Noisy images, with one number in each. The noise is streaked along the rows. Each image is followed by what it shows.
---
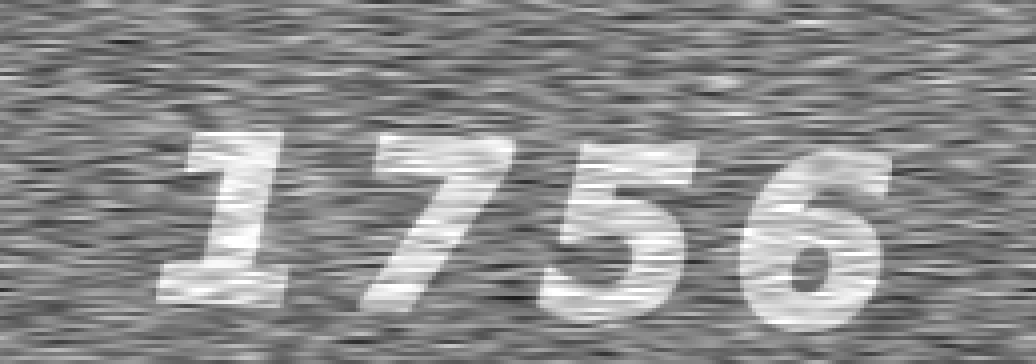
1756
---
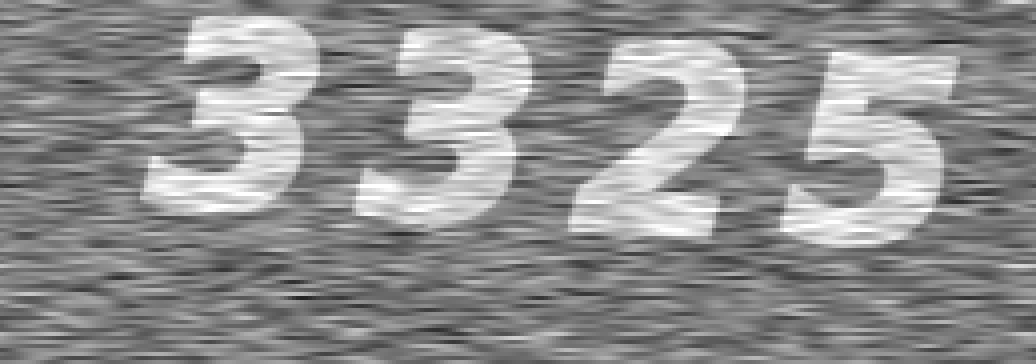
3325
